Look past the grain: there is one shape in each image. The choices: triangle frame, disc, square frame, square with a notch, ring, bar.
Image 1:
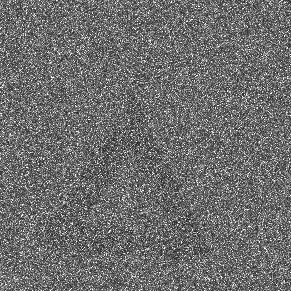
triangle frame
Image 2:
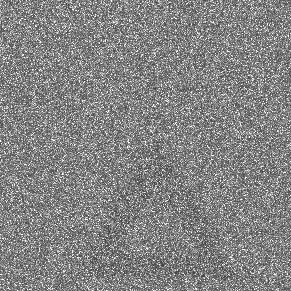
triangle frame
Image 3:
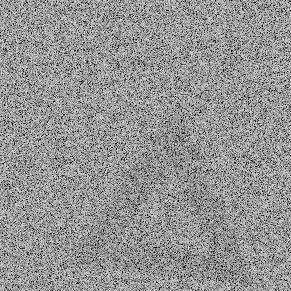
triangle frame
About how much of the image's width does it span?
two thirds
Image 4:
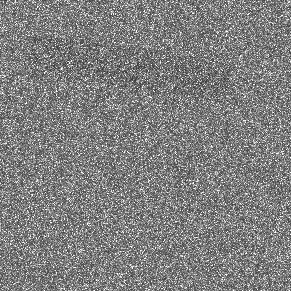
bar
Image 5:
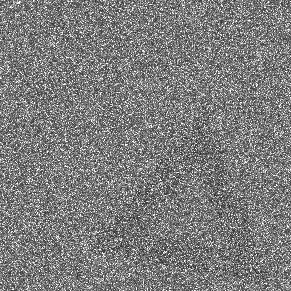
triangle frame
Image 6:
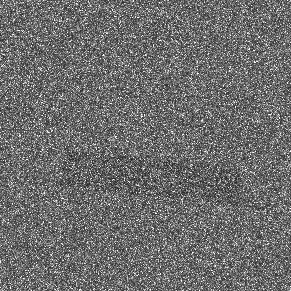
bar
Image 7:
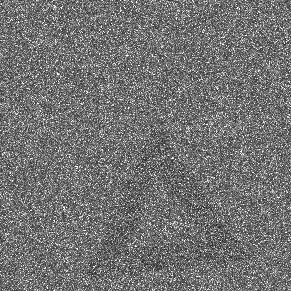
triangle frame
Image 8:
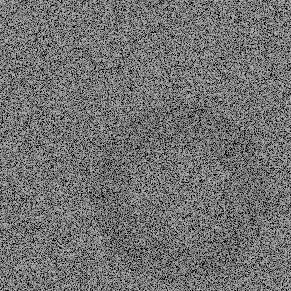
ring
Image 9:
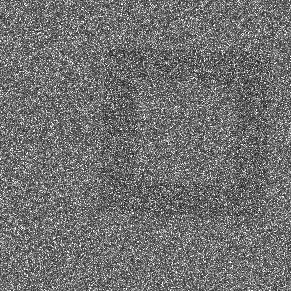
square frame
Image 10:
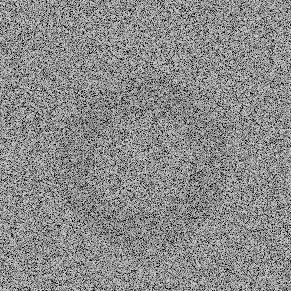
ring
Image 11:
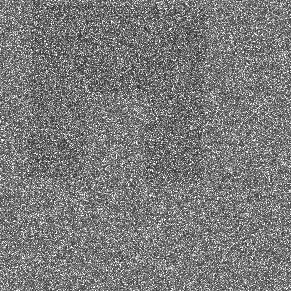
square with a notch
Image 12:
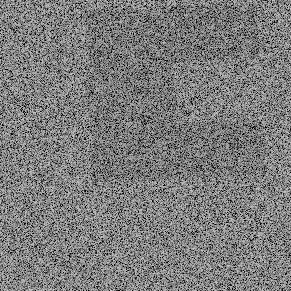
square with a notch
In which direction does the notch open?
right
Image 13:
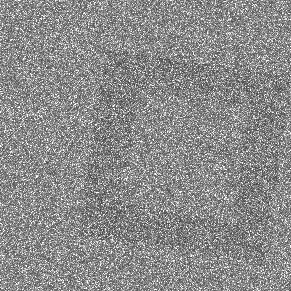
square frame
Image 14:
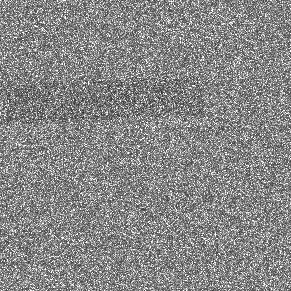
bar
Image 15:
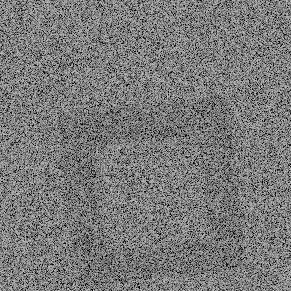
square frame
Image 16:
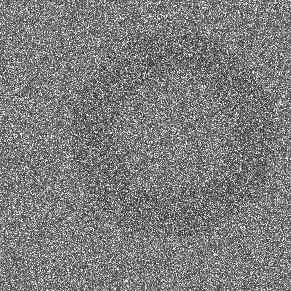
ring
